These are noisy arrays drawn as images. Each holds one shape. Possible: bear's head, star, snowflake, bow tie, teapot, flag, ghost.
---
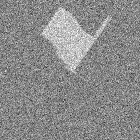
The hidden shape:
flag
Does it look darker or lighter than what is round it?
lighter
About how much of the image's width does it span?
half
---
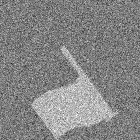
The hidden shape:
flag
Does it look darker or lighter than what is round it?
lighter
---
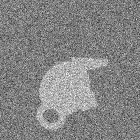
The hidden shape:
teapot
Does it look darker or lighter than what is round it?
lighter
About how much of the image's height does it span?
half
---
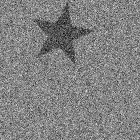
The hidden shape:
star
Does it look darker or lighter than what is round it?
darker
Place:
top middle
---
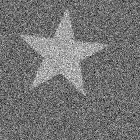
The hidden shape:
star
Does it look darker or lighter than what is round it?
lighter
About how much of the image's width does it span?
two thirds
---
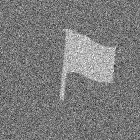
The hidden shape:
flag
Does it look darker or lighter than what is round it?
lighter
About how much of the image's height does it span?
half
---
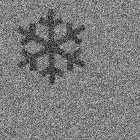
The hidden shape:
snowflake
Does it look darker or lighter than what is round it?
darker
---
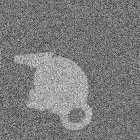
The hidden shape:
teapot
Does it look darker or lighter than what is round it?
lighter
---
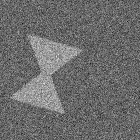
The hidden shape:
bow tie
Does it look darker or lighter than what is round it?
lighter
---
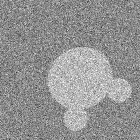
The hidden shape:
bear's head
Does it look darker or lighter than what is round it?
lighter
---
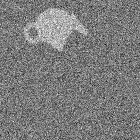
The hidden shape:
teapot
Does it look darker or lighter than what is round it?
lighter
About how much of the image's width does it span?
half
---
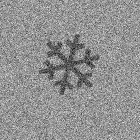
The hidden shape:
snowflake
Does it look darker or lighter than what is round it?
darker
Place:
centre
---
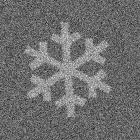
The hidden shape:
snowflake
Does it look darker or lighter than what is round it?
lighter
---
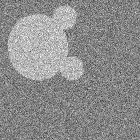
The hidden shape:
bear's head
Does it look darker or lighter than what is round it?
lighter
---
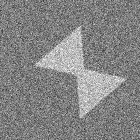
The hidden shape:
bow tie
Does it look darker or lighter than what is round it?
lighter
